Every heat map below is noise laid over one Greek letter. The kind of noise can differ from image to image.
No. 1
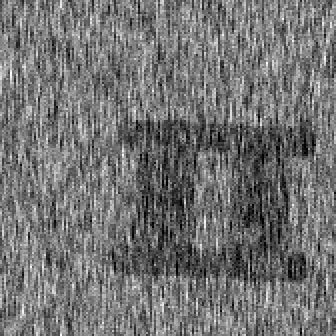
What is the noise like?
streaked along the columns
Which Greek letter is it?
pi
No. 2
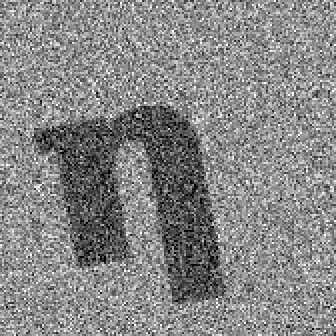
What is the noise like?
low rank plus noise
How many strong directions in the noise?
one
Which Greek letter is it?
eta
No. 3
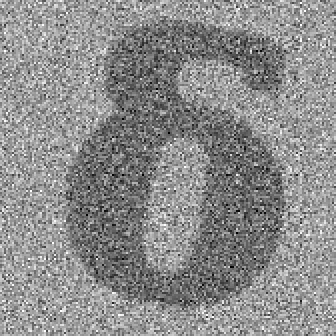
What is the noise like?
low rank plus noise
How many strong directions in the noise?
three or four
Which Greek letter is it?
delta
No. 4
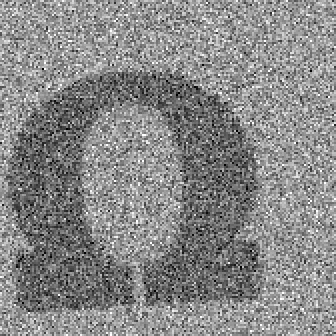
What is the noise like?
independent entries
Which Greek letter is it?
omega
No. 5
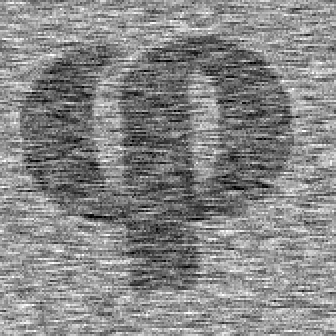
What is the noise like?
streaked along the rows
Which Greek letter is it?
phi
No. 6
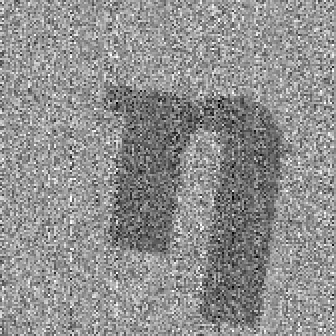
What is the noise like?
columns of uneven size
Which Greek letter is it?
eta
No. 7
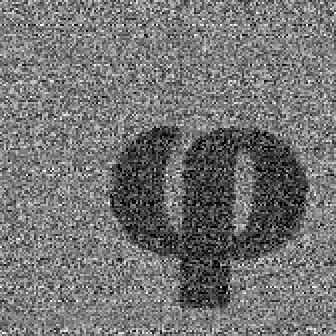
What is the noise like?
rows of uneven size
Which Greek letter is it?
phi
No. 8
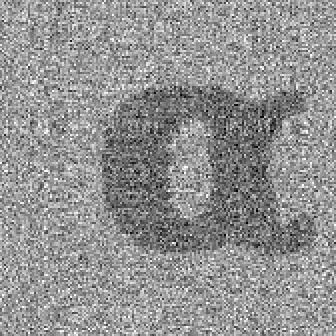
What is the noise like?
low rank plus noise
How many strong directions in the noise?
three or four
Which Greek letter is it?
alpha
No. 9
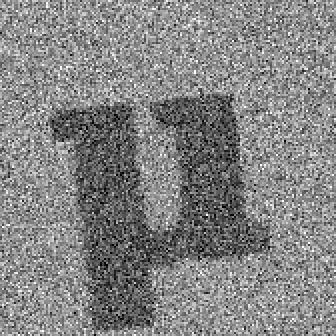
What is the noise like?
independent entries
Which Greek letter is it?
mu
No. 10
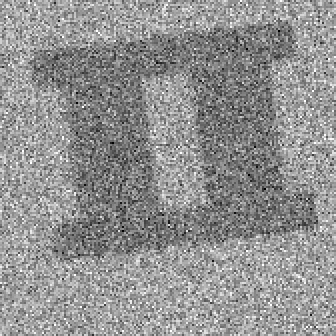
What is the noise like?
independent entries
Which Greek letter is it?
pi
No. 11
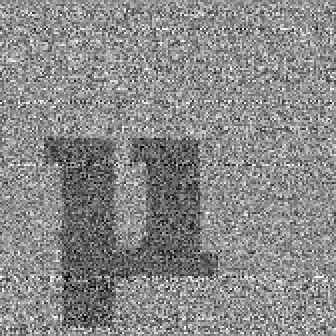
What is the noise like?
rows of uneven size
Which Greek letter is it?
mu
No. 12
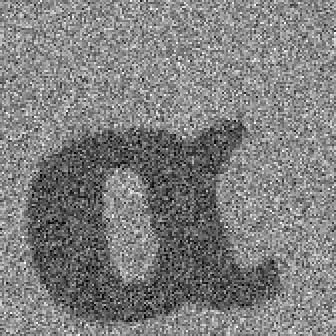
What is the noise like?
independent entries
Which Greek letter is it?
alpha
